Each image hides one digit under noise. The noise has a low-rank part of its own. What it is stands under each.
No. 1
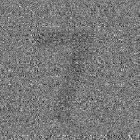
7
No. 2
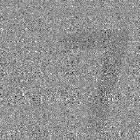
7
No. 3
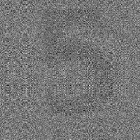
5
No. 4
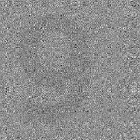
9
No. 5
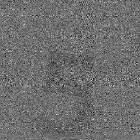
5
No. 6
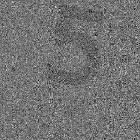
5
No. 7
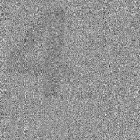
4
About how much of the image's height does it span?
two thirds
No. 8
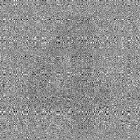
4
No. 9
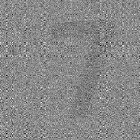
7
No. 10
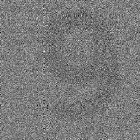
9
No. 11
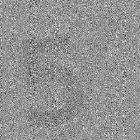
5
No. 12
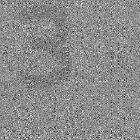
3
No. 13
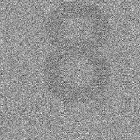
8
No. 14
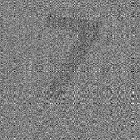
7
